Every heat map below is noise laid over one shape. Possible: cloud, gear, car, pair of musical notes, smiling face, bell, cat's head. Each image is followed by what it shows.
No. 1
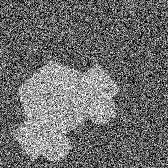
car
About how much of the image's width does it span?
two thirds
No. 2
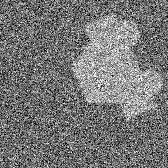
car
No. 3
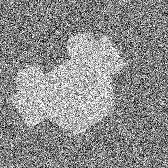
car
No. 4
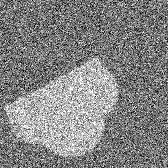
cloud
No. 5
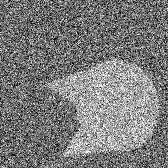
cat's head
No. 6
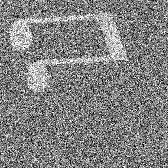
pair of musical notes
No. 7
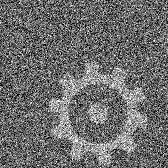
gear
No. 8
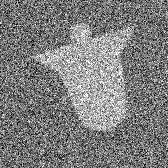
bell
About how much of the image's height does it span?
two thirds
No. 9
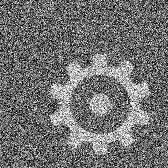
gear
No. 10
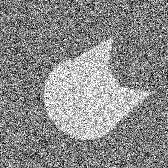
cat's head
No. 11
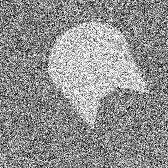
cat's head
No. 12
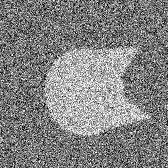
cat's head
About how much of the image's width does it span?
two thirds
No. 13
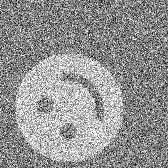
smiling face
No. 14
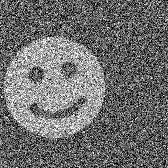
smiling face
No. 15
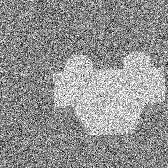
car
